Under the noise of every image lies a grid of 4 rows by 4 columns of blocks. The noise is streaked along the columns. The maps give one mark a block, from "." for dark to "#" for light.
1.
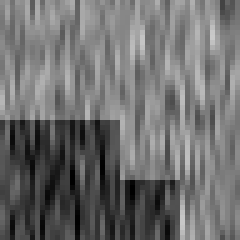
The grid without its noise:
####
####
..##
...#
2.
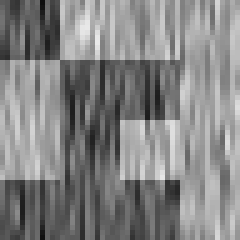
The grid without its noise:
.###
#..#
#.##
...#
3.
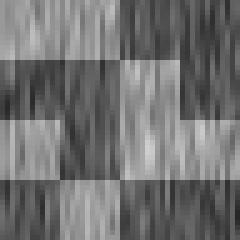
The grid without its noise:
##..
..#.
#.##
.#..
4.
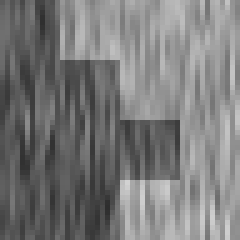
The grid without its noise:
.###
..##
...#
..##
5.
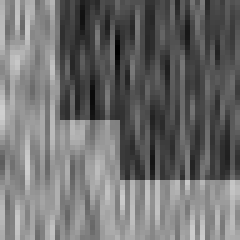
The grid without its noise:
#...
#...
##..
####
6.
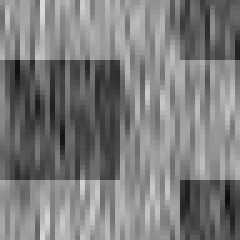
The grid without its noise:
###.
..##
..##
###.
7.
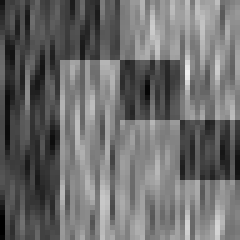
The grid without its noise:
..##
.#.#
.##.
.###
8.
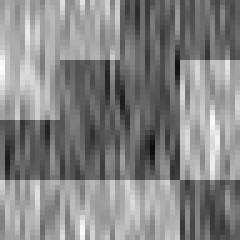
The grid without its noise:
##..
#..#
...#
###.
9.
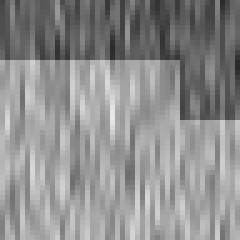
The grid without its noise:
....
###.
####
####
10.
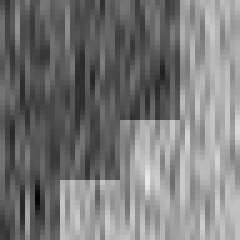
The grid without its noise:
...#
...#
..##
.###
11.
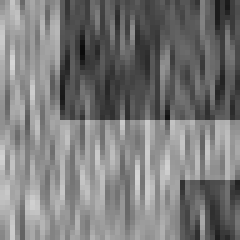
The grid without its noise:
#...
#...
####
###.
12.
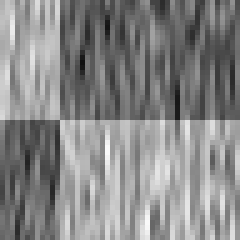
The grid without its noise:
#...
#...
.###
.###
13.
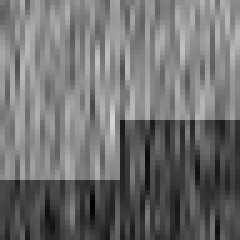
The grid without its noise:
####
####
##..
....
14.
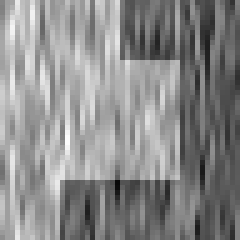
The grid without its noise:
##..
###.
###.
#...
